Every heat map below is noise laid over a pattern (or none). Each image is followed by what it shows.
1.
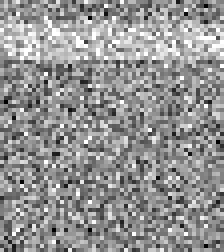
one band of rows
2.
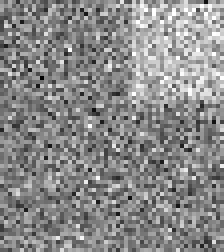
one block
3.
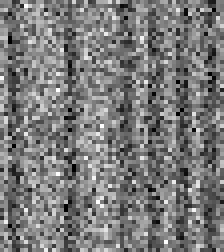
bands of columns
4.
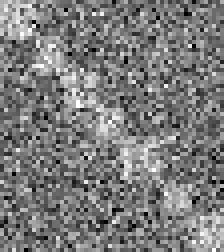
blocks along the diagonal
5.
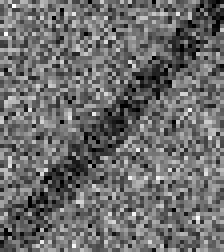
a diagonal band
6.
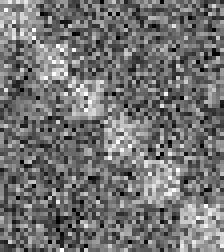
blocks along the diagonal
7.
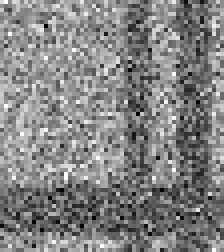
bands of rows crossing bands of columns
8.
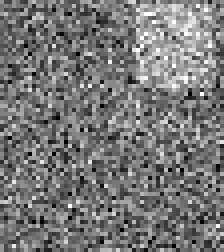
one block
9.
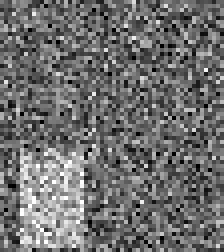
one block
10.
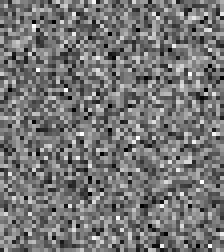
only noise
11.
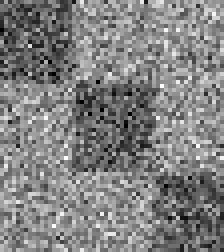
blocks along the diagonal
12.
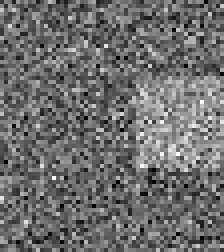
one block
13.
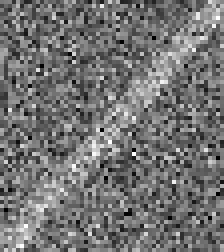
a diagonal band
